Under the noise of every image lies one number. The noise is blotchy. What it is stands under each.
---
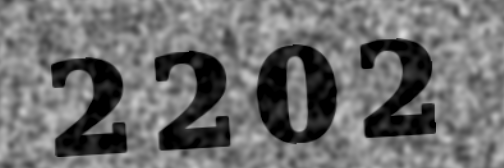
2202
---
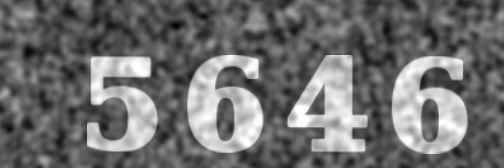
5646
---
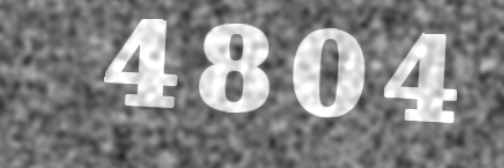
4804
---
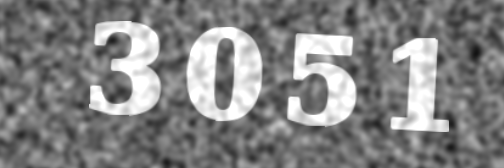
3051
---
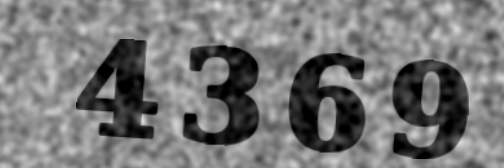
4369
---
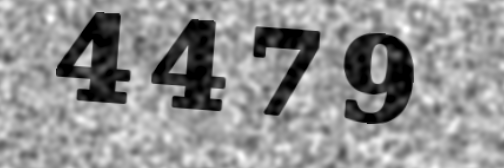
4479
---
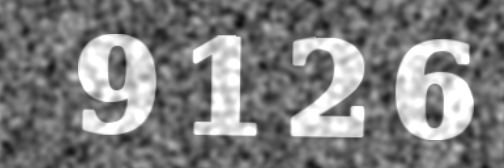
9126
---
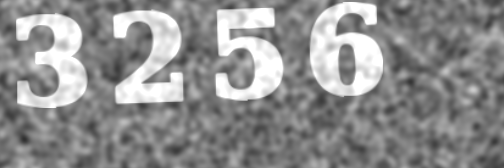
3256
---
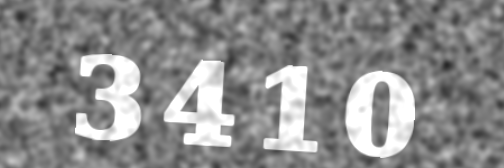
3410
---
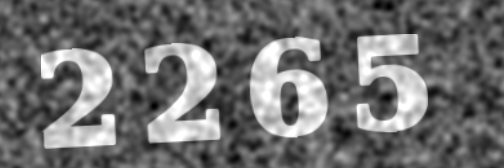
2265
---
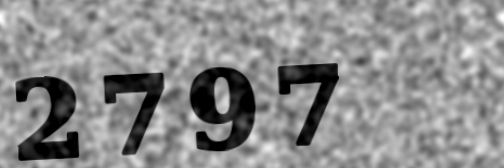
2797
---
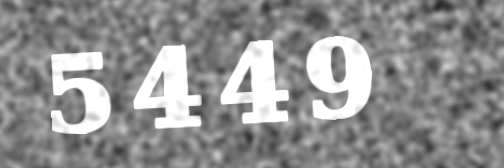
5449
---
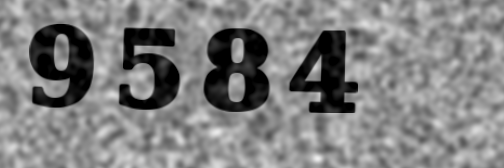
9584
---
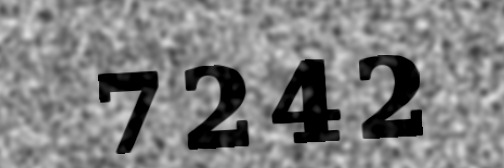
7242
